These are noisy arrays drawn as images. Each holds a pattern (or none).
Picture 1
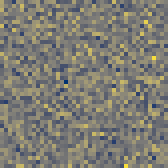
only noise
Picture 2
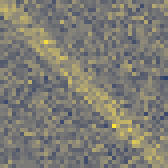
a diagonal band
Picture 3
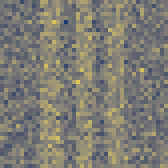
bands of columns
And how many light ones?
3
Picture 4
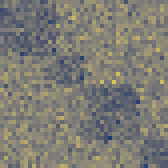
blocks along the diagonal
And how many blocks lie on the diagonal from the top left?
4
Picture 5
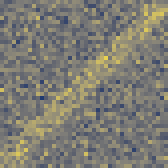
a diagonal band
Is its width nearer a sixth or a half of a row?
a sixth
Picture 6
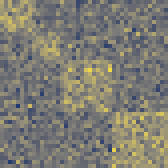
blocks along the diagonal
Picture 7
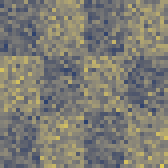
a checkerboard
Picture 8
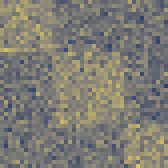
blocks along the diagonal
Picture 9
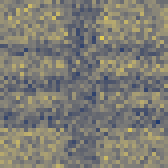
bands of rows crossing bands of columns
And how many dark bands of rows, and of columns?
3 and 1
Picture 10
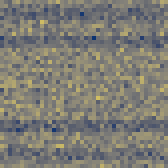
bands of rows
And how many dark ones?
4
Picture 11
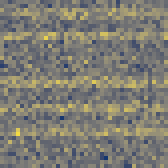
bands of rows
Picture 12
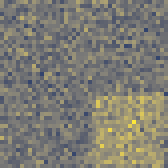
one block
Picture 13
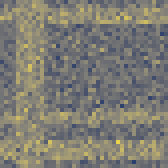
bands of rows crossing bands of columns
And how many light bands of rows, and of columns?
3 and 1
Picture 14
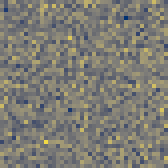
only noise
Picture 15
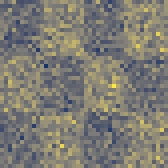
a checkerboard
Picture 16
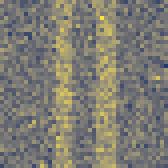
bands of columns
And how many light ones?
2
